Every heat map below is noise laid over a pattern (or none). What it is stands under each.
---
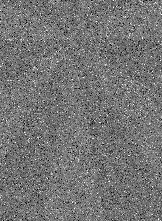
spokes from one point
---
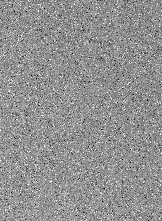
a smooth slope
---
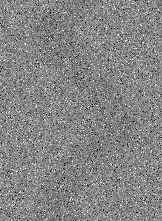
a wavy band
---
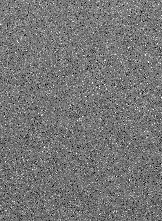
a smooth slope
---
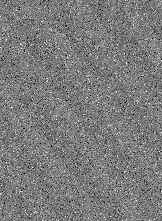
diagonal stripes
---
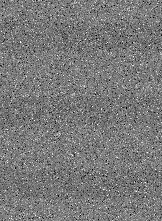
horizontal stripes
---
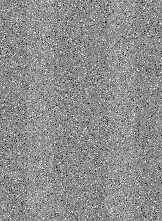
vertical stripes
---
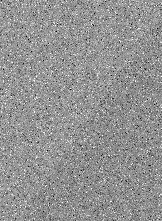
a sharp edge
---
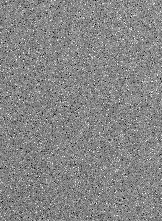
a smooth slope
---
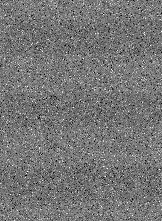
horizontal stripes
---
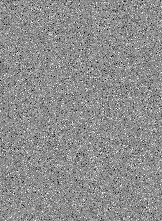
only noise
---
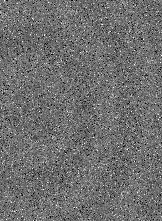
rings round one point
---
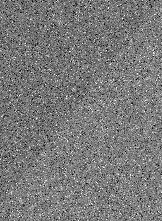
a sharp edge
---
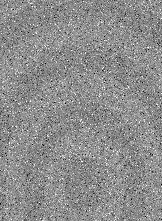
rings round one point
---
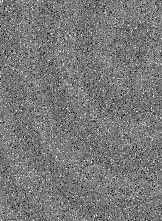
rings round one point
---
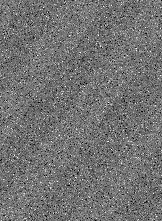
diagonal stripes
